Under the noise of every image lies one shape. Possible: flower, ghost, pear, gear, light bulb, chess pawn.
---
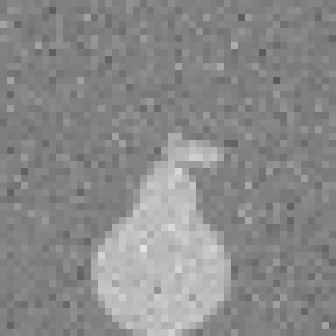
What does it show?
light pear
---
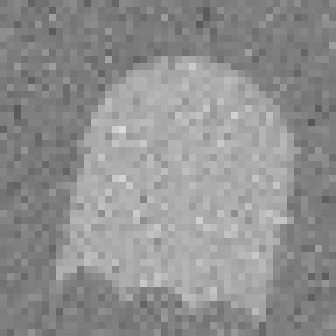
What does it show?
light ghost
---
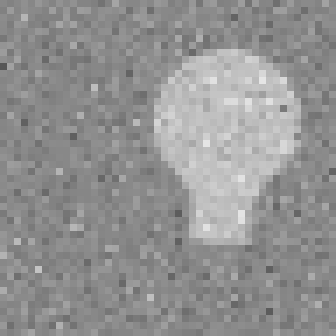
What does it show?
light light bulb
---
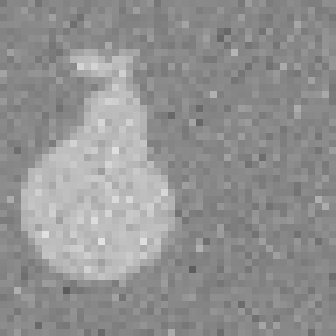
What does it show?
light pear
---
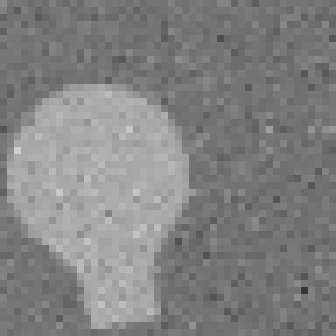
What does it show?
light light bulb
